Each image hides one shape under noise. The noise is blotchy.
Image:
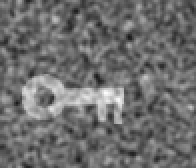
key
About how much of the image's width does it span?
half
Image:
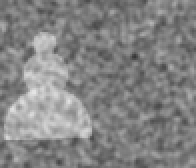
chess pawn
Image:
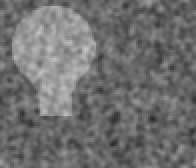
light bulb
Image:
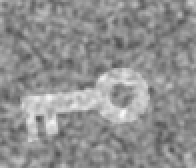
key
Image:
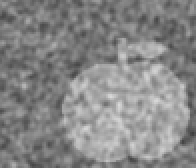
apple
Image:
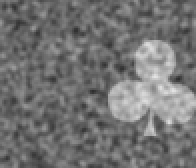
club
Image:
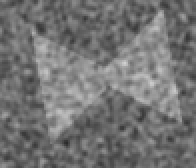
bow tie
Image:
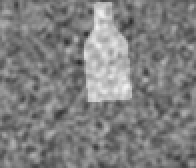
bottle
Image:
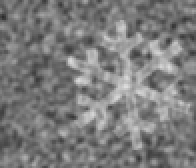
snowflake
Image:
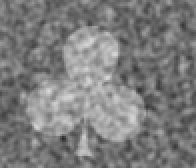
club
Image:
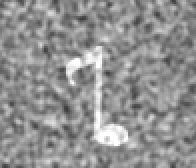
musical note
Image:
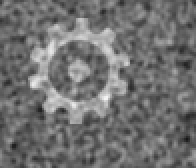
gear
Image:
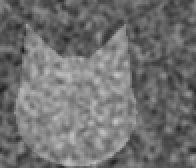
cat's head
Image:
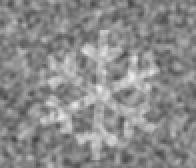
snowflake
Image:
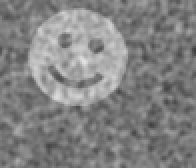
smiling face
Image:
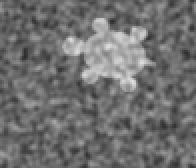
turtle
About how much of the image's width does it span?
half
